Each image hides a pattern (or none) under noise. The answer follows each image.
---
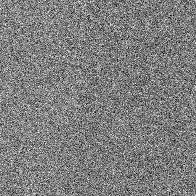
a sharp edge
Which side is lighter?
left
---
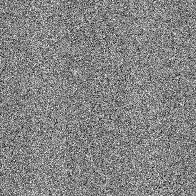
vertical stripes
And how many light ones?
2
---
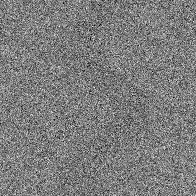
a wavy band
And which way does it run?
top to bottom
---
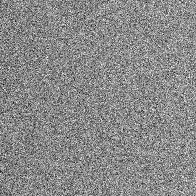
a smooth slope
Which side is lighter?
right
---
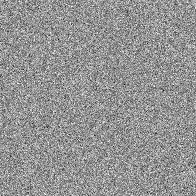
only noise
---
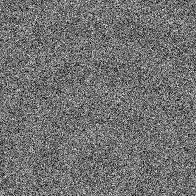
rings round one point
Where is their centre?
bottom middle
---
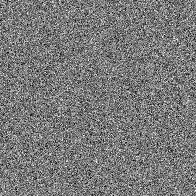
only noise
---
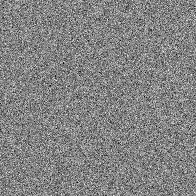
only noise
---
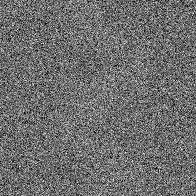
a wavy band
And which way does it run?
top to bottom
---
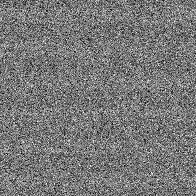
horizontal stripes
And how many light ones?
6
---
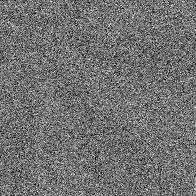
spokes from one point
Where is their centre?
top left
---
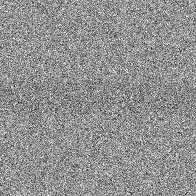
one horizontal stripe
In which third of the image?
middle
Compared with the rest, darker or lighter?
darker
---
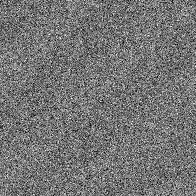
diagonal stripes
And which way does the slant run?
bottom left to top right
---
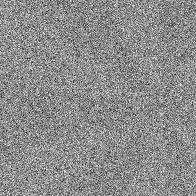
spokes from one point
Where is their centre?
middle right
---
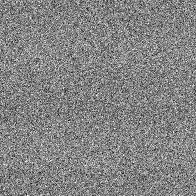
horizontal stripes
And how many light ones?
2
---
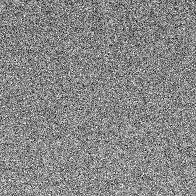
a smooth slope
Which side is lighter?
bottom
